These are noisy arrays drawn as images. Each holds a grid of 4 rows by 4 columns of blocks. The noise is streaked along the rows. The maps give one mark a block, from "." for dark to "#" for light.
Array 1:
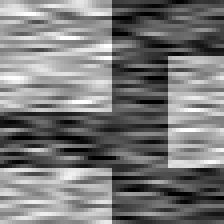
# # . .
# # . #
. . . #
# # . .
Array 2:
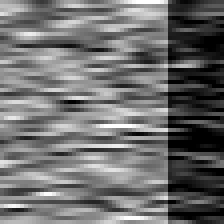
# # # .
# # # .
# # # .
# # # .
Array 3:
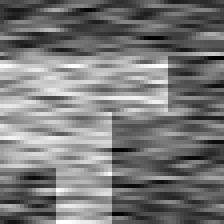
. . . .
# # # .
# # . .
. # . .
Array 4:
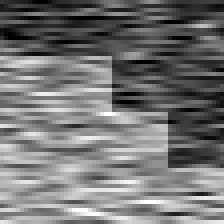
. . . .
# # . .
# # # .
# # # #
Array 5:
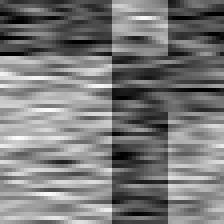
. . # .
# # . .
# # . #
# # . #
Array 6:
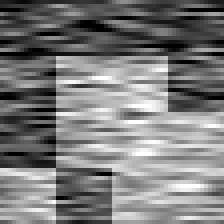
. . . .
. # # .
. # # #
# . # #
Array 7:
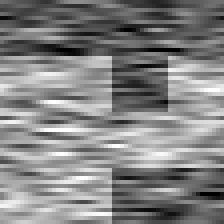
. . . .
# # . #
# # # #
# # . .
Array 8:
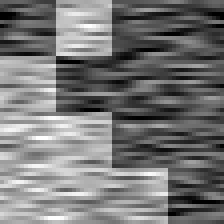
. # . .
# . . .
# # . .
# # # .
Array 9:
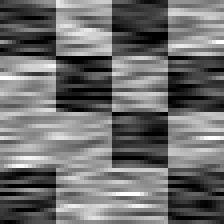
. # . #
# . # .
# # . #
. # # .
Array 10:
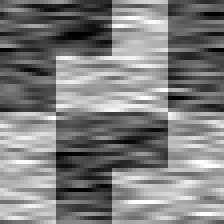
. . # .
. # # .
# . . #
# . # #
